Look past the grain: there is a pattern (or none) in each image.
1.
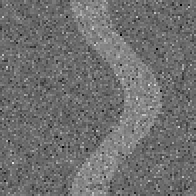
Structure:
a wavy band
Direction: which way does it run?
top to bottom
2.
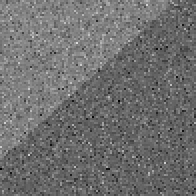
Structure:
a sharp edge
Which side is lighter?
top left
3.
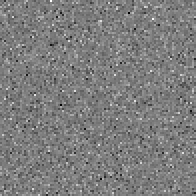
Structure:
only noise
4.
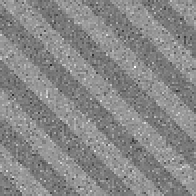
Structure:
diagonal stripes
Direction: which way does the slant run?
top left to bottom right
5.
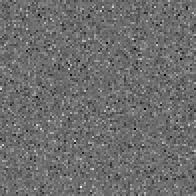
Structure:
only noise
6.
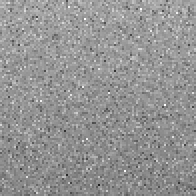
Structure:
a smooth slope
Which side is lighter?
top
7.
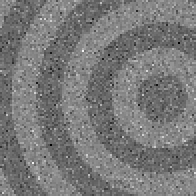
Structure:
rings round one point
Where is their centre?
middle right
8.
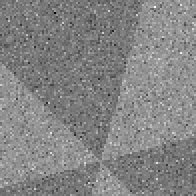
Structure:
spokes from one point
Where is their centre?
bottom middle
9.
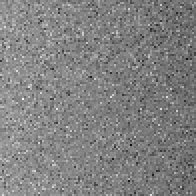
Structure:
a smooth slope
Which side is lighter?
left
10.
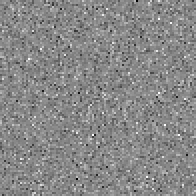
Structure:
only noise
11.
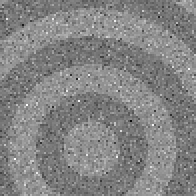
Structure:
rings round one point
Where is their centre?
bottom middle
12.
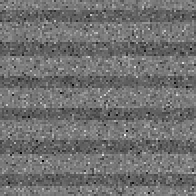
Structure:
horizontal stripes
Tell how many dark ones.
6
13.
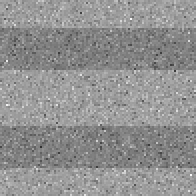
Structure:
horizontal stripes
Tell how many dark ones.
2
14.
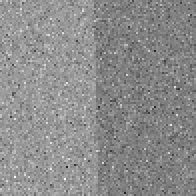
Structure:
a sharp edge
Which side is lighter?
left
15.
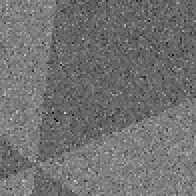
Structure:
spokes from one point
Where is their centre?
bottom left
